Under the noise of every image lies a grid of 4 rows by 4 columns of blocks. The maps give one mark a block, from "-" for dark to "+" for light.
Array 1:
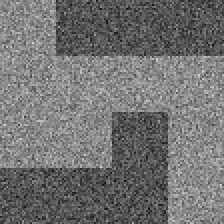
+ - - -
+ + + +
+ + - +
- - - +
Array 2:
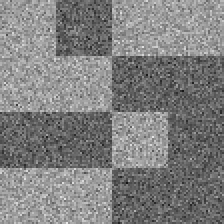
+ - + +
+ + - -
- - + -
+ + - -
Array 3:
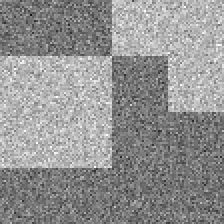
- - + +
+ + - +
+ + - -
- - - -
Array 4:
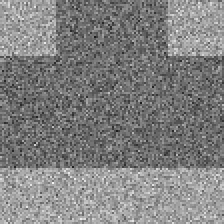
+ - - +
- - - -
- - - -
+ + + +
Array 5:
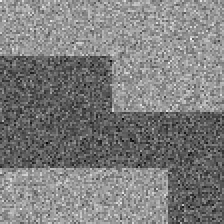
+ + + +
- - + +
- - - -
+ + + -
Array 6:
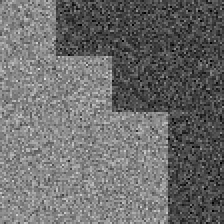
+ - - -
+ + - -
+ + + -
+ + + -
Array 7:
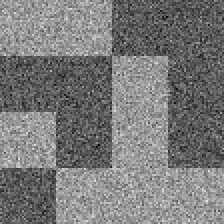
+ + - -
- - + -
+ - + -
- + + +
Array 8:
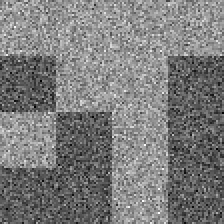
+ + + +
- + + -
+ - + -
- - + -
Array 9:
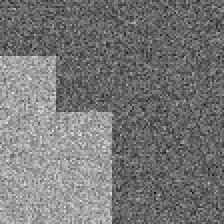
- - - -
+ - - -
+ + - -
+ + - -
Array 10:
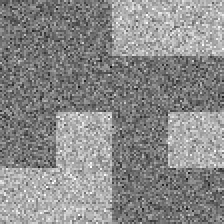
- - + +
- - - -
- + - +
+ + - -
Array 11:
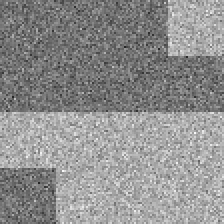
- - - +
- - - -
+ + + +
- + + +
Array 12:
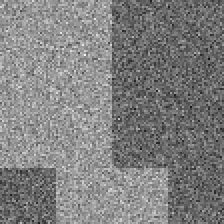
+ + - -
+ + - -
+ + - -
- + + -
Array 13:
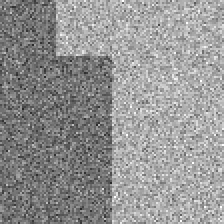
- + + +
- - + +
- - + +
- - + +
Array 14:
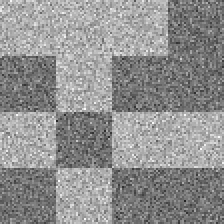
+ + + -
- + - -
+ - + +
- + - -
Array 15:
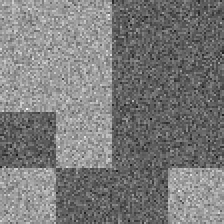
+ + - -
+ + - -
- + - -
+ - - +
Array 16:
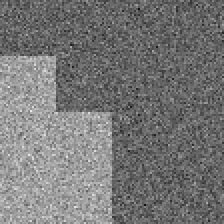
- - - -
+ - - -
+ + - -
+ + - -
